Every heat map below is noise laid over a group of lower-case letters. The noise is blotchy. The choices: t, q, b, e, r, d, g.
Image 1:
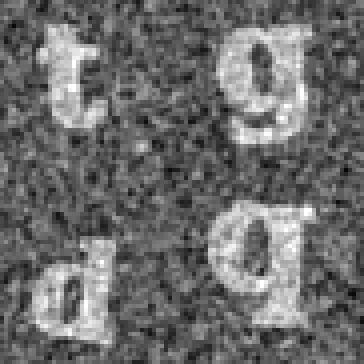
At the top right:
g
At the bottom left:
d
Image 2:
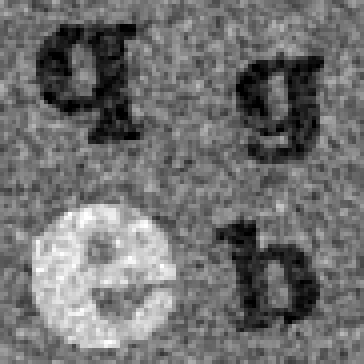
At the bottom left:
e
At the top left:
q
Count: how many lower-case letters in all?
4
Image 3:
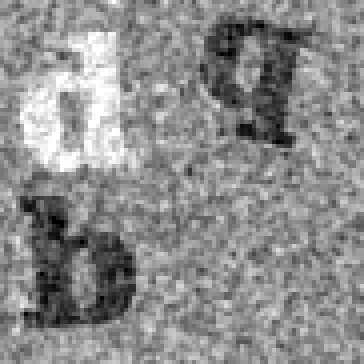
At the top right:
q
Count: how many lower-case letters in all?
3
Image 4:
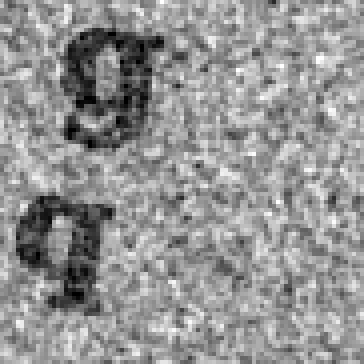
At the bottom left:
q
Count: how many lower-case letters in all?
2
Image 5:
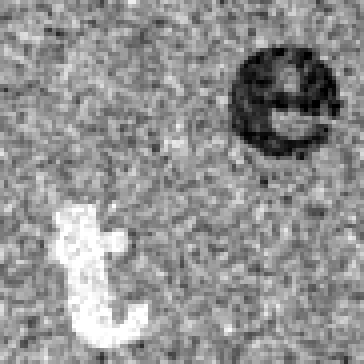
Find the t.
bottom left
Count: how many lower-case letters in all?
2
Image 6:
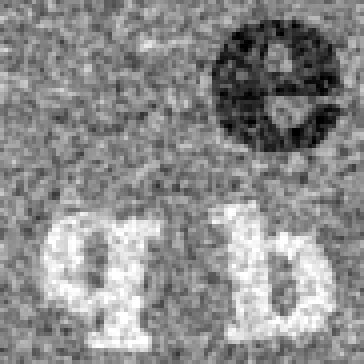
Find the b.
bottom right
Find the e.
top right
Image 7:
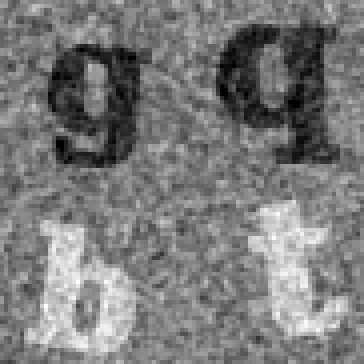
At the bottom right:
t
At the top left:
g
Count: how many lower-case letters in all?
4
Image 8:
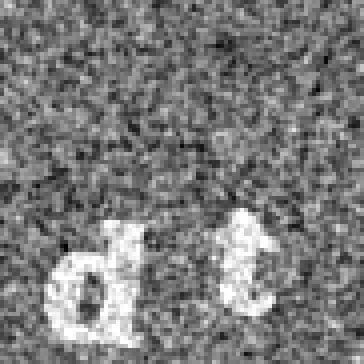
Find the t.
bottom right
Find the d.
bottom left
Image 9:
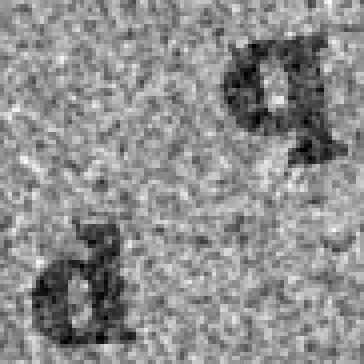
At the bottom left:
d
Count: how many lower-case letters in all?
2
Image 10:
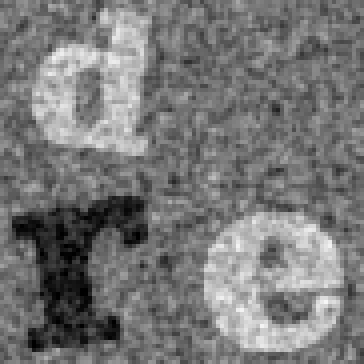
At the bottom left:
r
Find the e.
bottom right
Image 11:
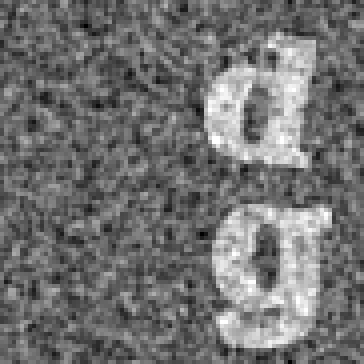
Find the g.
bottom right
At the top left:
nothing
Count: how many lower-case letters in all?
2
